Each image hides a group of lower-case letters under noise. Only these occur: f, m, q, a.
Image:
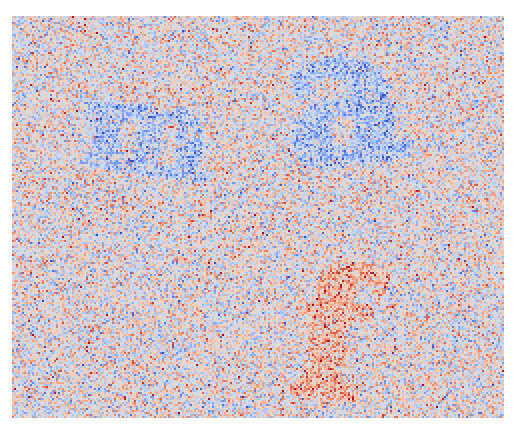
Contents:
top left: blue m; top right: blue a; bottom right: red f
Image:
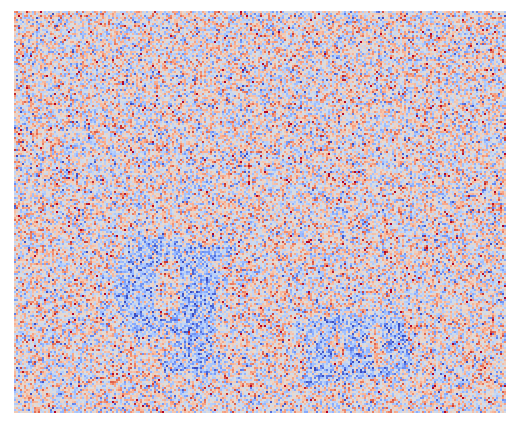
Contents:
bottom left: blue q; bottom right: blue m
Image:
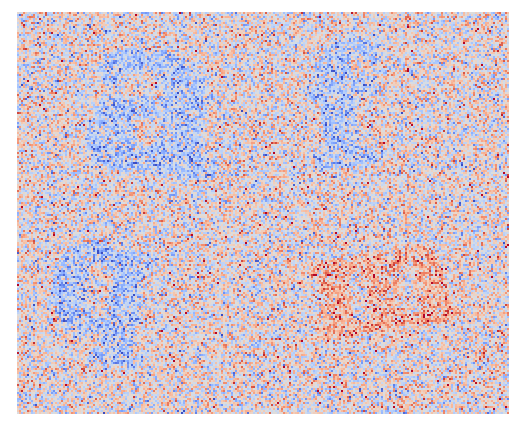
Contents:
top left: blue a; top right: blue f; bottom left: blue q; bottom right: red m
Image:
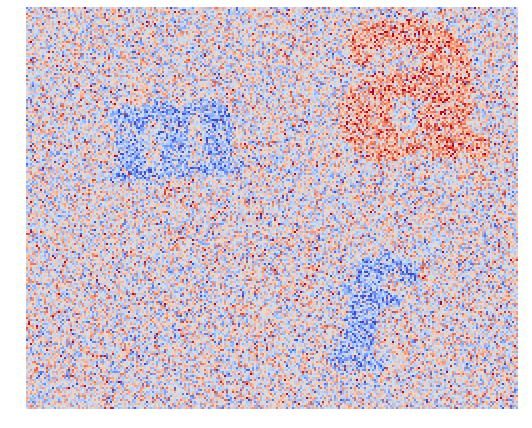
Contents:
top left: blue m; top right: red a; bottom right: blue f
